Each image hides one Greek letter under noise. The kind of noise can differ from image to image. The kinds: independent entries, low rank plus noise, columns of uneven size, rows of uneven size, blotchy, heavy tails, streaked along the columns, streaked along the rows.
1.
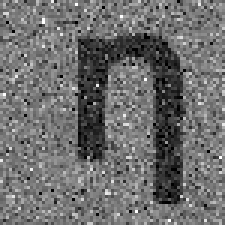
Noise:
heavy tails
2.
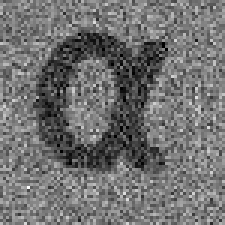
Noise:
low rank plus noise
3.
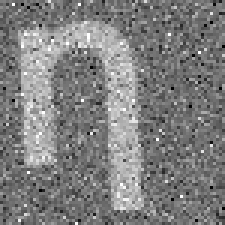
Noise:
heavy tails
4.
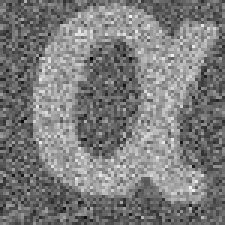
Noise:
low rank plus noise
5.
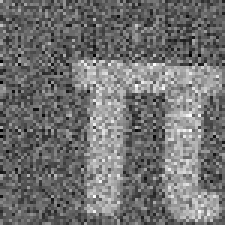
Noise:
low rank plus noise
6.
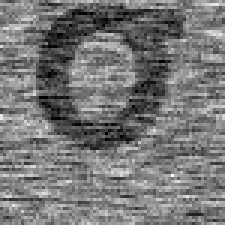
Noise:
streaked along the rows
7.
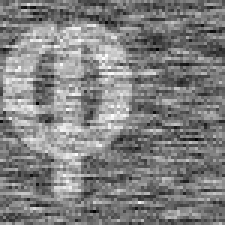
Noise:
streaked along the rows
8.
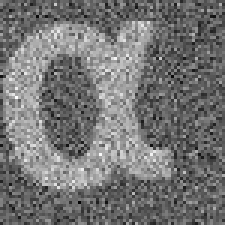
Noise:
low rank plus noise
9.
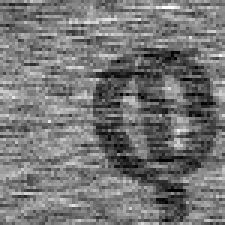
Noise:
streaked along the rows
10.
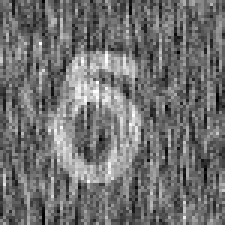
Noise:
streaked along the columns
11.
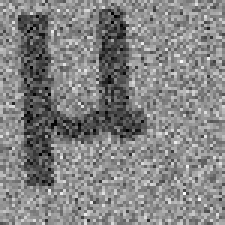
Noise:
independent entries
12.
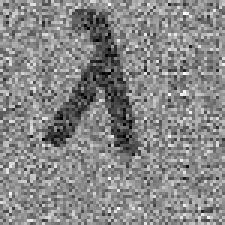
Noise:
low rank plus noise
